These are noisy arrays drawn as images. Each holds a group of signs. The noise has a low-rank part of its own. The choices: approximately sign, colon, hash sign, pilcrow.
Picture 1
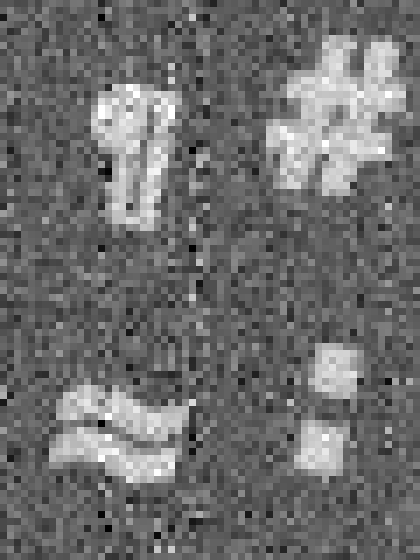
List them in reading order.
top left: pilcrow; top right: hash sign; bottom left: approximately sign; bottom right: colon
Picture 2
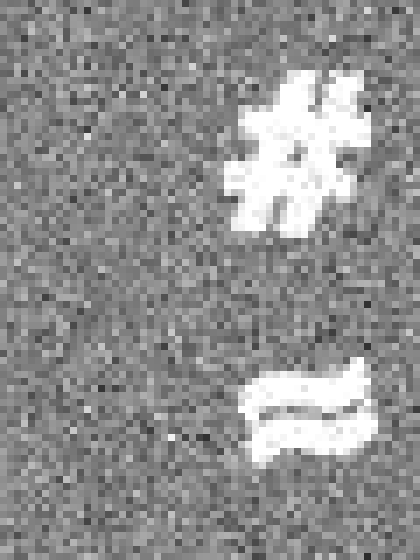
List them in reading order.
top right: hash sign; bottom right: approximately sign
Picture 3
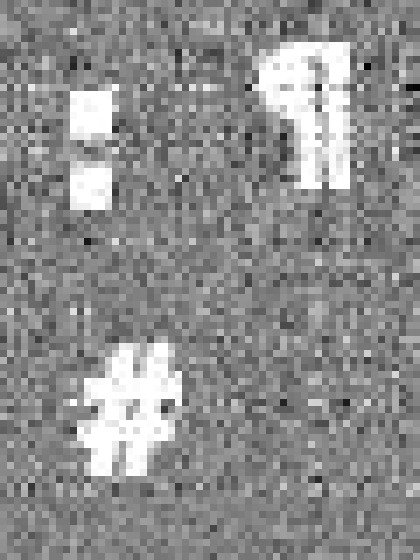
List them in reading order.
top left: colon; top right: pilcrow; bottom left: hash sign
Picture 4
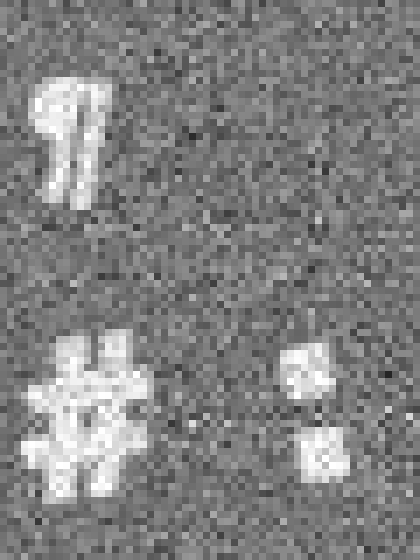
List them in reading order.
top left: pilcrow; bottom left: hash sign; bottom right: colon
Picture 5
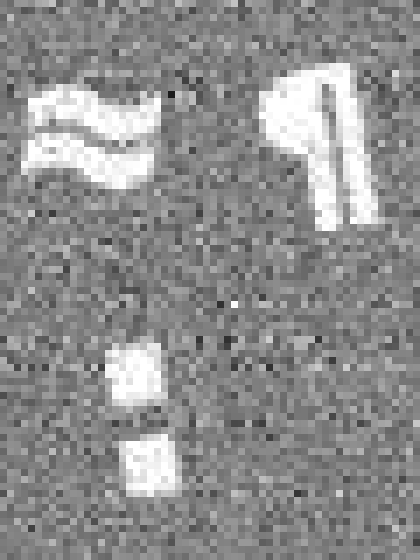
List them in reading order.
top left: approximately sign; top right: pilcrow; bottom left: colon
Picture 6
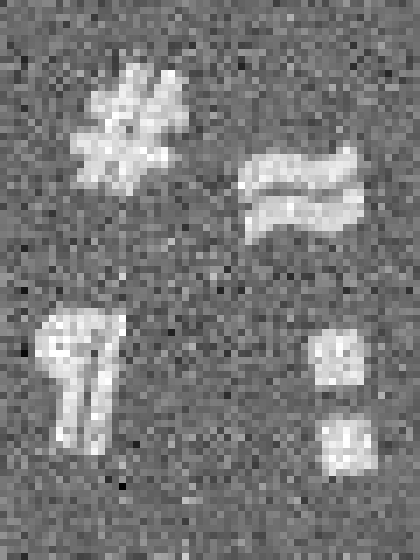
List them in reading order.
top left: hash sign; top right: approximately sign; bottom left: pilcrow; bottom right: colon
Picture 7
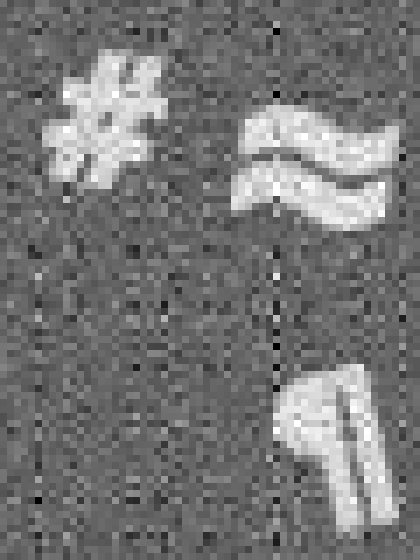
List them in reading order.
top left: hash sign; top right: approximately sign; bottom right: pilcrow
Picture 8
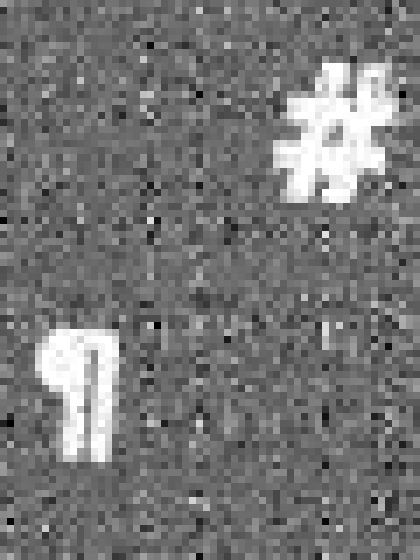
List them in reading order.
top right: hash sign; bottom left: pilcrow
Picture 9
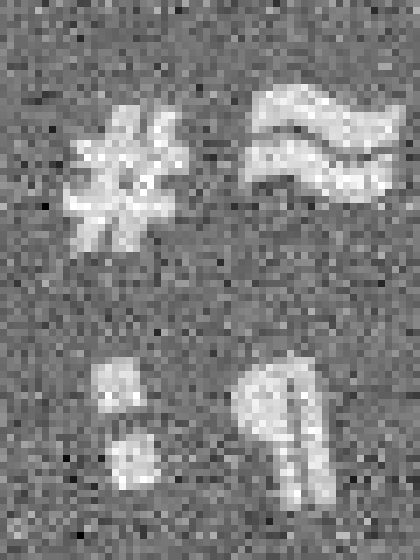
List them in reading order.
top left: hash sign; top right: approximately sign; bottom left: colon; bottom right: pilcrow
